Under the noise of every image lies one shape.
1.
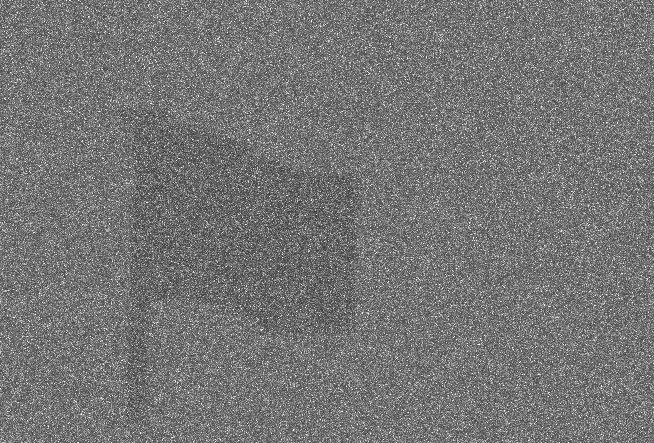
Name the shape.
flag
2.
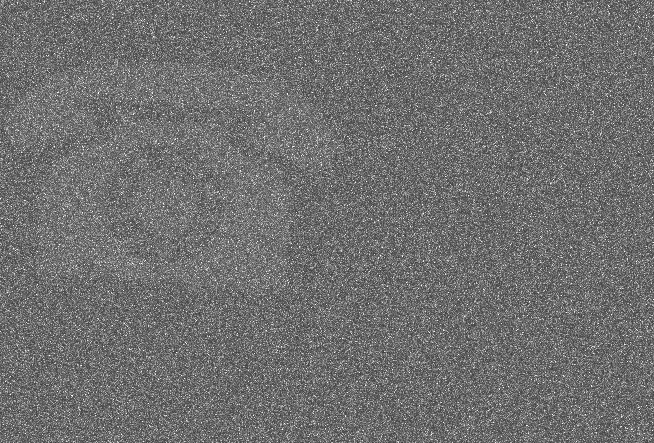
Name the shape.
telephone
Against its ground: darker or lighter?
lighter
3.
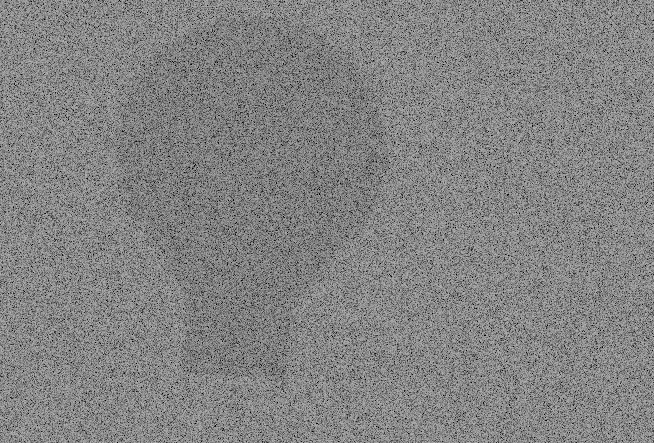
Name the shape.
light bulb
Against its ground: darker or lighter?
darker
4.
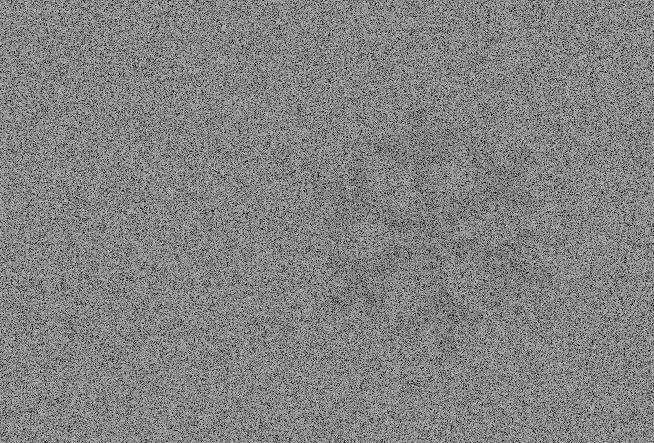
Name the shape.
snowflake
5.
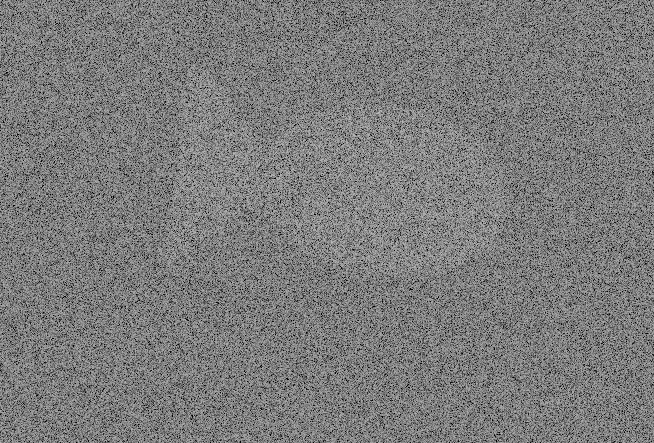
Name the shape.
fish
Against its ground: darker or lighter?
lighter
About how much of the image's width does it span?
half
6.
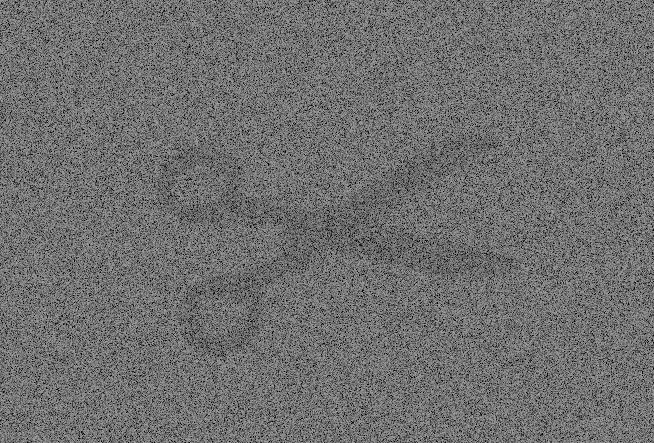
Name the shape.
pair of scissors
